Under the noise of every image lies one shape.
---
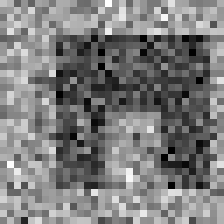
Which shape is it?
square with a notch
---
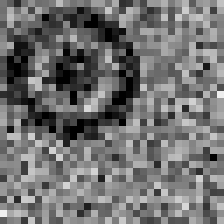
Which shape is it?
bullseye
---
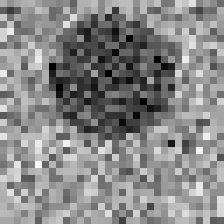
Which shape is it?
disc
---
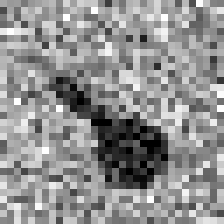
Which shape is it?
lollipop
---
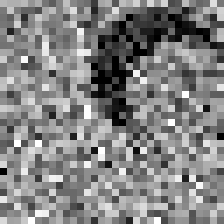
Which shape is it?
crescent
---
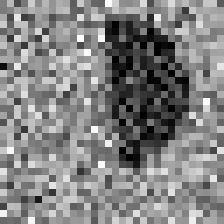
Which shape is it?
half disc
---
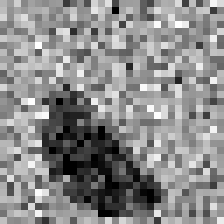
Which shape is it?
half disc
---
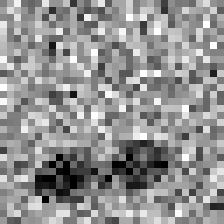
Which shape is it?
dumbbell
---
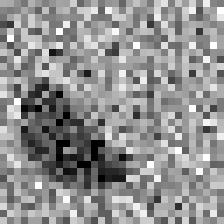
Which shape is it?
half disc
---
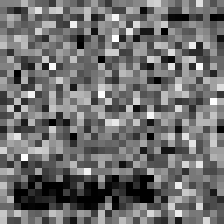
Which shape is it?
bar
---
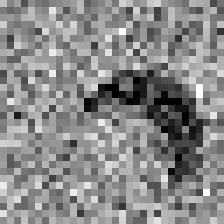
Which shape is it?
crescent
